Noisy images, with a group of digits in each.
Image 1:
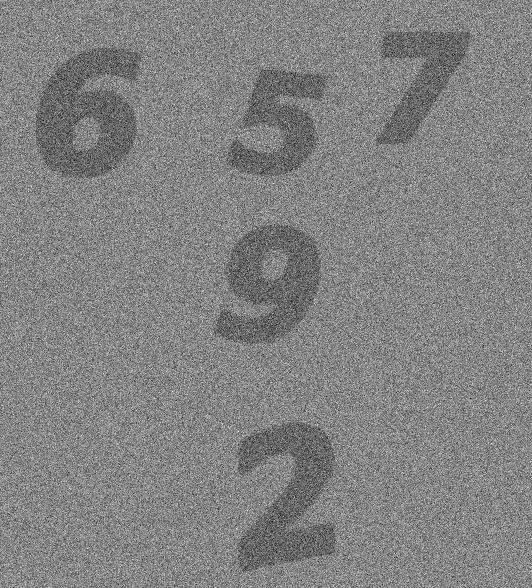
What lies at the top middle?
5
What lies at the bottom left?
nothing
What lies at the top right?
7
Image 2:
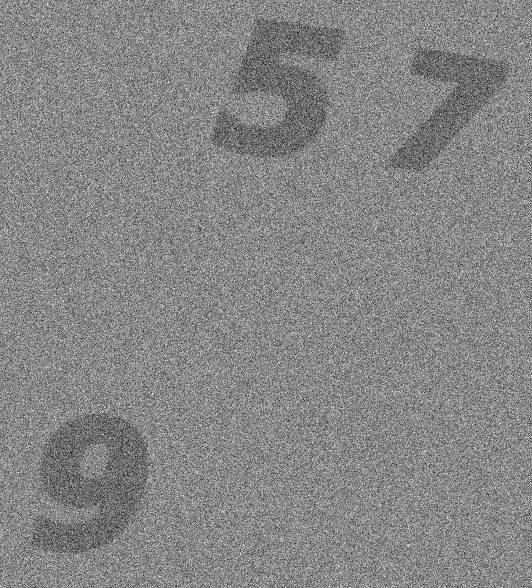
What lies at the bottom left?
9
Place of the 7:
top right
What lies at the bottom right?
nothing
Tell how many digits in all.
3
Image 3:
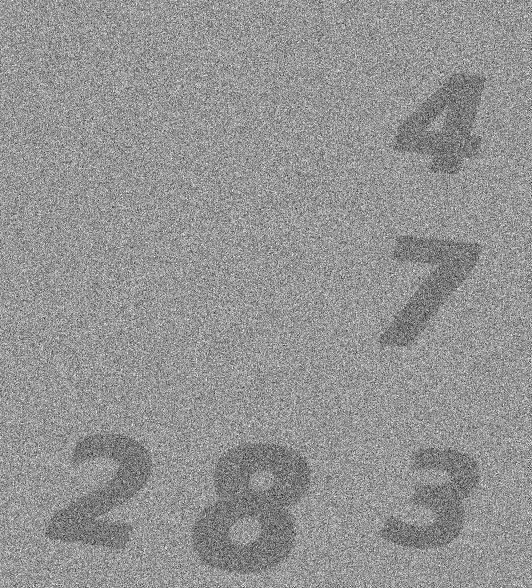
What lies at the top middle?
nothing
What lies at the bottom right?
3
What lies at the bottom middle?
8
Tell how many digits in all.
5
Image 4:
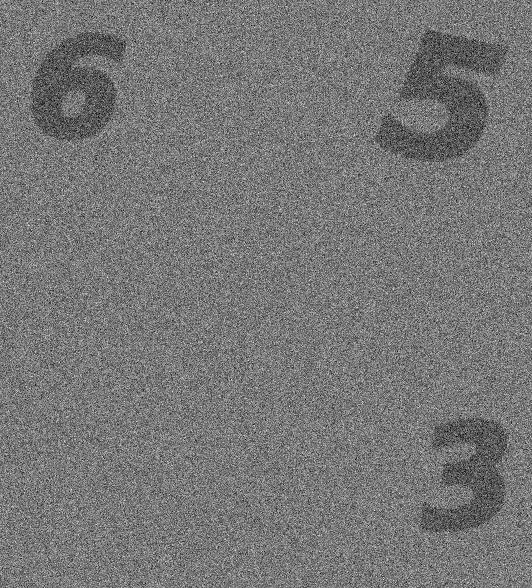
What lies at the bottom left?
nothing
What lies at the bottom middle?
nothing
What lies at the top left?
6
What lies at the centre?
nothing
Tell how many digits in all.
3
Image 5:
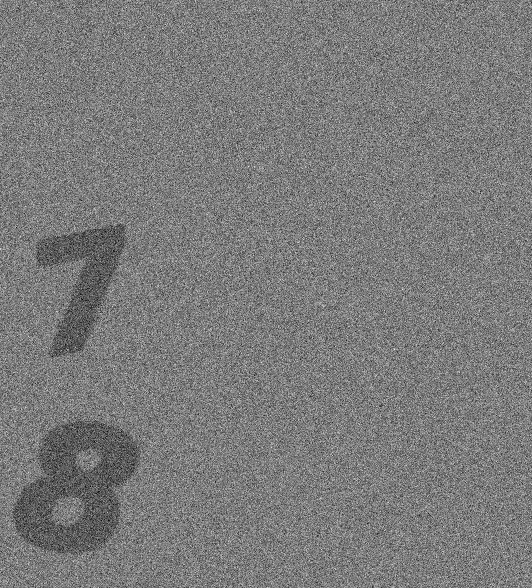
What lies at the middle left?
7
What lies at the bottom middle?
nothing
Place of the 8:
bottom left
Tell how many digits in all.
2
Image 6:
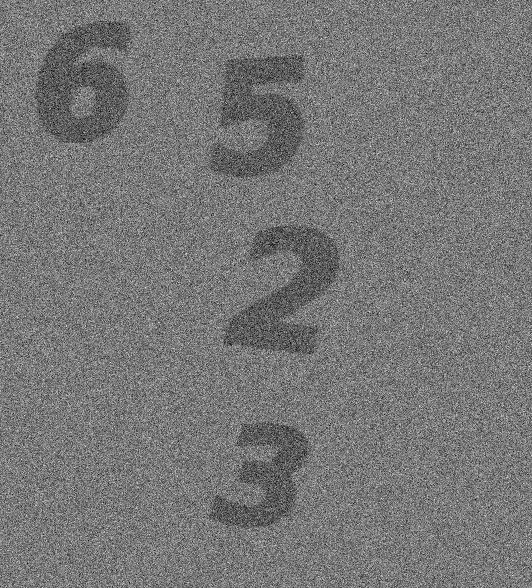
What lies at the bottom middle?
3
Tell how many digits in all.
4
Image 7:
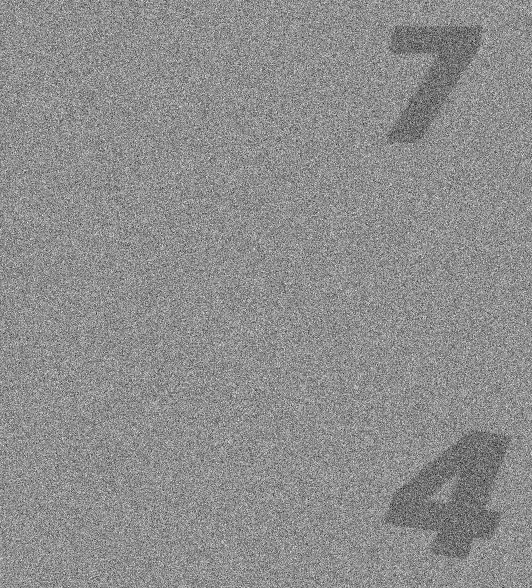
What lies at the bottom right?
4
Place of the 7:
top right
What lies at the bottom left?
nothing
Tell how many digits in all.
2
